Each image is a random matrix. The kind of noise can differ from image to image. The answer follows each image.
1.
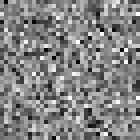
low rank plus noise
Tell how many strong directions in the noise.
five to eight
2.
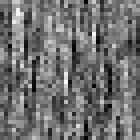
streaked along the columns
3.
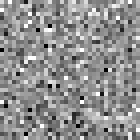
heavy tails
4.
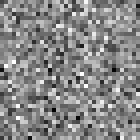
independent entries
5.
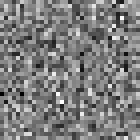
low rank plus noise
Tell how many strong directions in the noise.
five to eight
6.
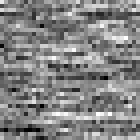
streaked along the rows
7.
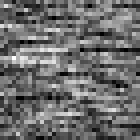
streaked along the rows
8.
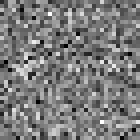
independent entries
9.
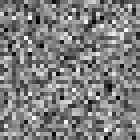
independent entries
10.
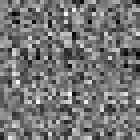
low rank plus noise
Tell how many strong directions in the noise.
three or four
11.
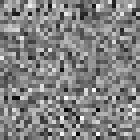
low rank plus noise
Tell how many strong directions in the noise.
three or four
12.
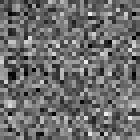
low rank plus noise
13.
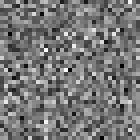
low rank plus noise
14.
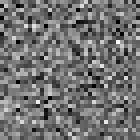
low rank plus noise
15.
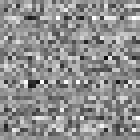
rows of uneven size
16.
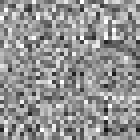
low rank plus noise
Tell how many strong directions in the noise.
two
